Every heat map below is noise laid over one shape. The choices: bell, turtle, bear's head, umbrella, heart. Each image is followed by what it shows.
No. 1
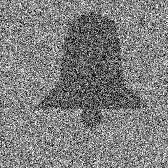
bell
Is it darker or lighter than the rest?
darker
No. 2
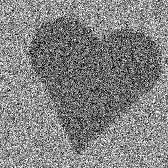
heart
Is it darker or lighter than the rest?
darker
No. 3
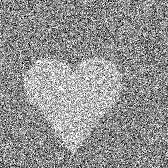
heart
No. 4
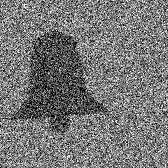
bell
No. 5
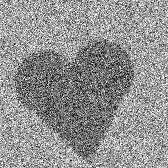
heart
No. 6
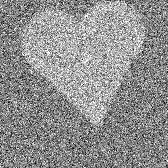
heart
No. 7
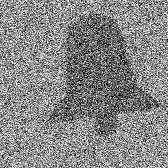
bell
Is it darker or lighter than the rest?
darker
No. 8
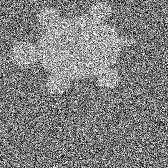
turtle
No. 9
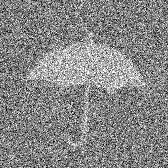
umbrella
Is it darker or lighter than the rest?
lighter
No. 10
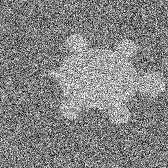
turtle
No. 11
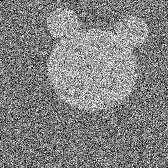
bear's head
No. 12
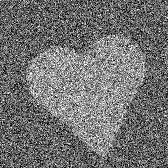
heart
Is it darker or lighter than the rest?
lighter
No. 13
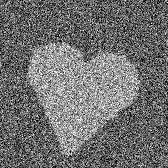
heart
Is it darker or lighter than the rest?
lighter
